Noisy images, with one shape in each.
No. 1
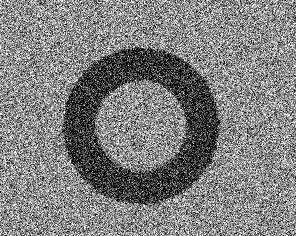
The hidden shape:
ring
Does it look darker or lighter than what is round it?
darker
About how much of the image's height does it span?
two thirds
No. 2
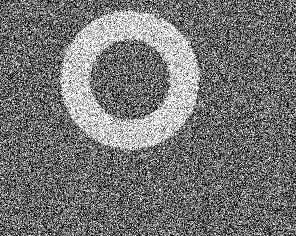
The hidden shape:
ring
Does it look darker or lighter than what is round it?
lighter
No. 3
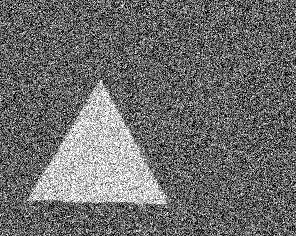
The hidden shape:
triangle
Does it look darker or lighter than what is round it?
lighter
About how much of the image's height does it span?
half
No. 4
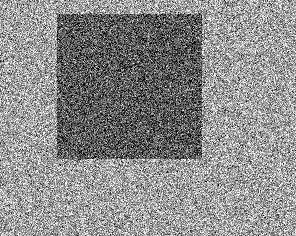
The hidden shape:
square
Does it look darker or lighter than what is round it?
darker
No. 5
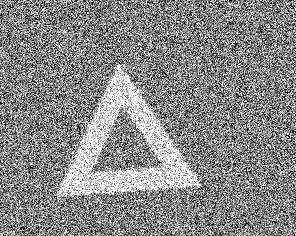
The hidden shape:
triangle frame
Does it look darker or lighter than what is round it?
lighter
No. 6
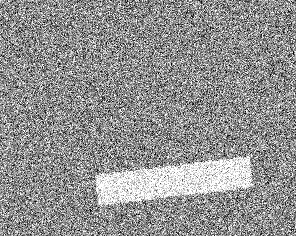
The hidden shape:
bar
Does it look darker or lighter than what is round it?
lighter
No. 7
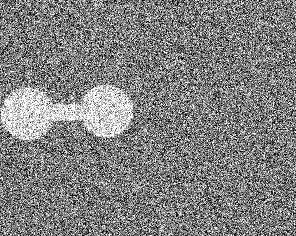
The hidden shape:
dumbbell
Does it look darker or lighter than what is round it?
lighter
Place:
middle left
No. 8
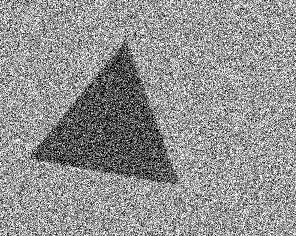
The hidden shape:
triangle
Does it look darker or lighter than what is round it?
darker
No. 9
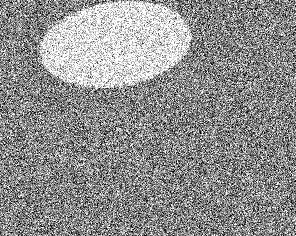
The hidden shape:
ellipse
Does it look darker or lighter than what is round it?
lighter
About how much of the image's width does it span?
half
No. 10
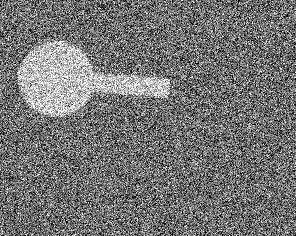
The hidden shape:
lollipop
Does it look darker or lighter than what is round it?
lighter
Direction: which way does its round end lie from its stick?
left
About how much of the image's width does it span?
half
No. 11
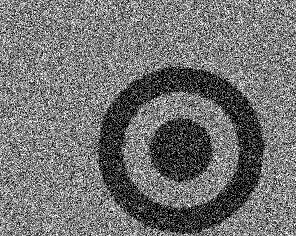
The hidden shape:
bullseye
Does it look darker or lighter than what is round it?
darker
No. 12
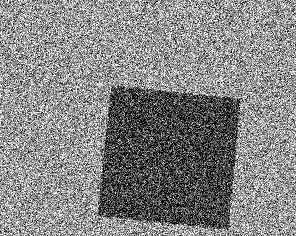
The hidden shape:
square
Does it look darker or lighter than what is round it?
darker
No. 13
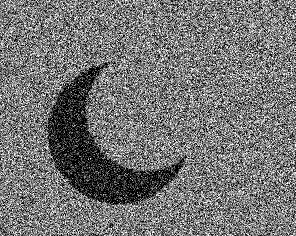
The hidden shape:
crescent
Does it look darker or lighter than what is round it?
darker
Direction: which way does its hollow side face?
up and right
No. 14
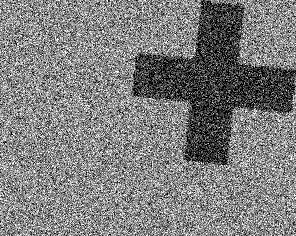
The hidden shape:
cross
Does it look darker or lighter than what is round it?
darker
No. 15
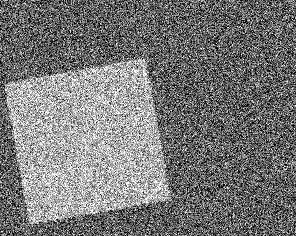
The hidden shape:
square
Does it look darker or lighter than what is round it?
lighter
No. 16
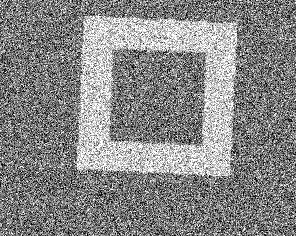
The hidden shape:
square frame
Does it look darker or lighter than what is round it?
lighter
